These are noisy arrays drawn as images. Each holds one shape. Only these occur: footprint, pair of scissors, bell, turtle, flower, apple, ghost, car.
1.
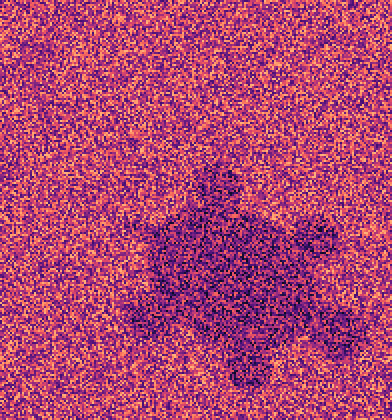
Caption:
dark turtle
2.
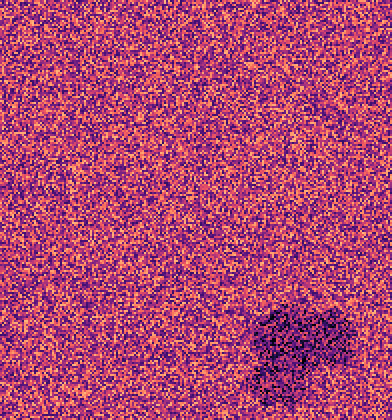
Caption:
dark car, bottom right
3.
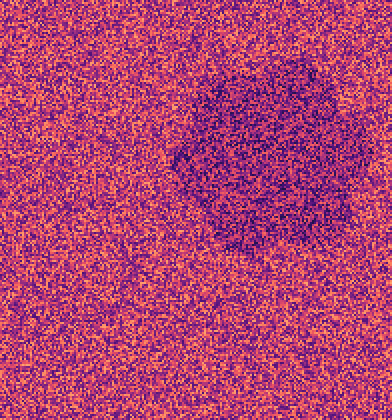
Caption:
dark flower
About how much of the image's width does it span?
half
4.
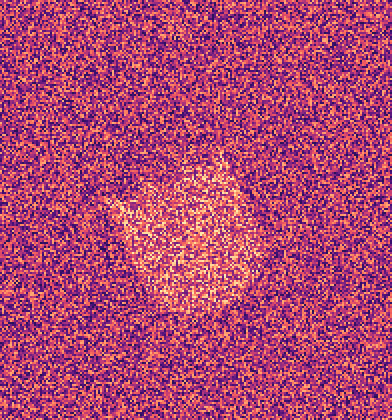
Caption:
light ghost, centre
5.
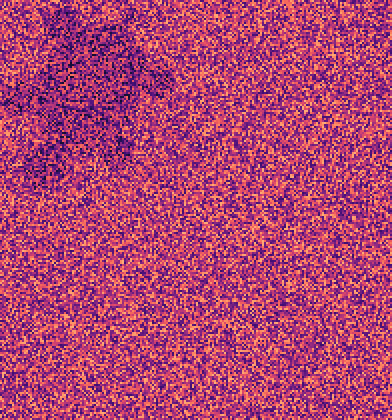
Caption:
dark turtle, top left
